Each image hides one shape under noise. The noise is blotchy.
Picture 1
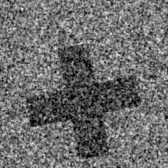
dark cross
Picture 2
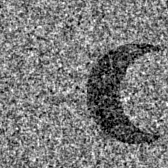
dark crescent
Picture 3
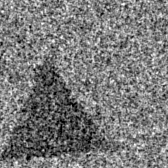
dark triangle
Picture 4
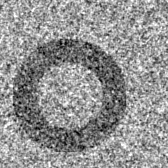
dark ring
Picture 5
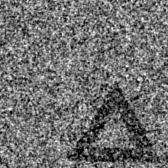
dark triangle frame
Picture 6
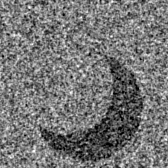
dark crescent
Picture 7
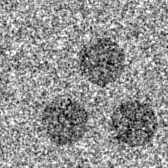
dark three dots
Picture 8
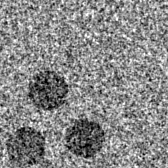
dark three dots
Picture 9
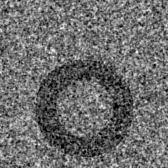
dark ring
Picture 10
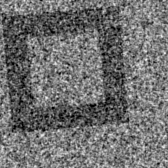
dark square frame
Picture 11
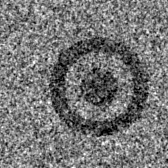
dark bullseye
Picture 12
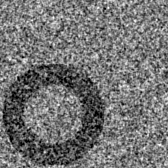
dark ring
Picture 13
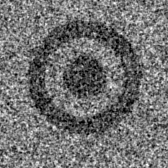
dark bullseye
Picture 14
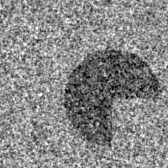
dark disc with a wedge cut out
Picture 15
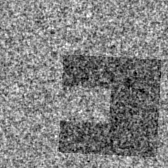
dark square with a notch
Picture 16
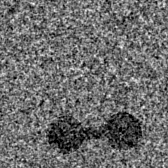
dark dumbbell
